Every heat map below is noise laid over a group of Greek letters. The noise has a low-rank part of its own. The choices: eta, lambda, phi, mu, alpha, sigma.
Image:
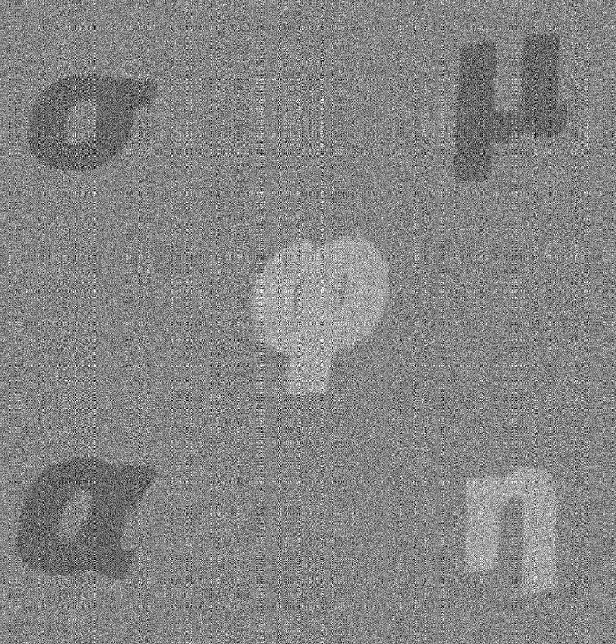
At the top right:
mu
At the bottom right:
eta
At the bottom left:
alpha
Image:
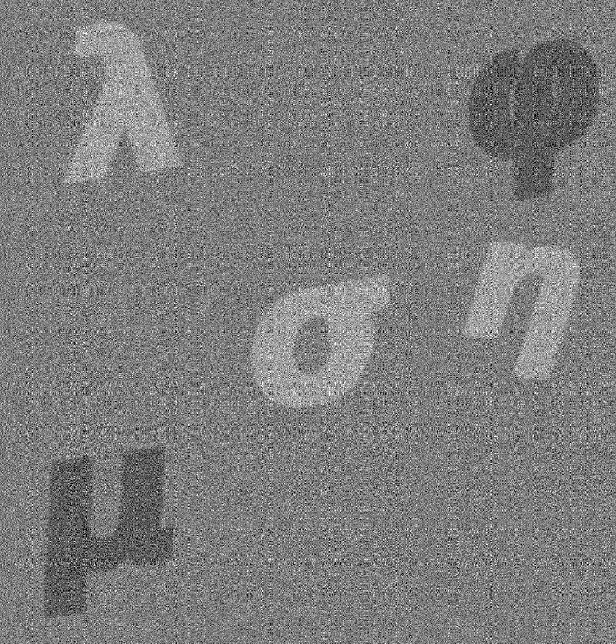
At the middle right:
eta
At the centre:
sigma
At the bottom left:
mu
